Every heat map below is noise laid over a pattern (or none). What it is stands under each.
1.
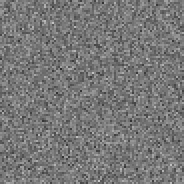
only noise
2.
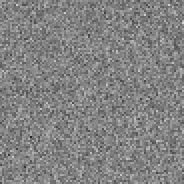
only noise
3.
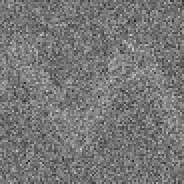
a wavy band
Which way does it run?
left to right
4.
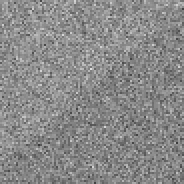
a sharp edge
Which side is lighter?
top left
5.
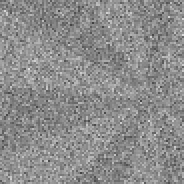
spokes from one point
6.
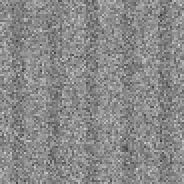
vertical stripes
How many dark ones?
5
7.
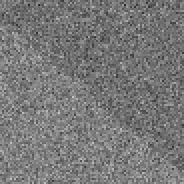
a sharp edge
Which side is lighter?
bottom left
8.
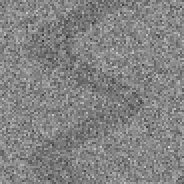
a wavy band
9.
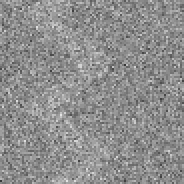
a wavy band
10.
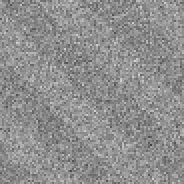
diagonal stripes
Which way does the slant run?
top left to bottom right
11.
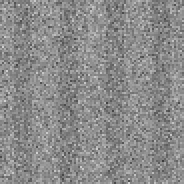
vertical stripes
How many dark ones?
4
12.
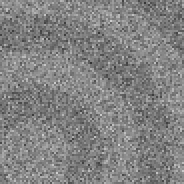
rings round one point
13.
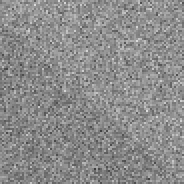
a sharp edge
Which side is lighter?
top right
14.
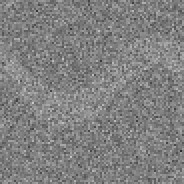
a wavy band
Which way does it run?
left to right
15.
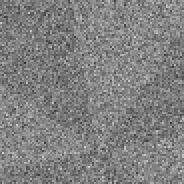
spokes from one point
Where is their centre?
bottom middle
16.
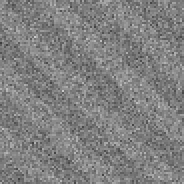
diagonal stripes
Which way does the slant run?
top left to bottom right
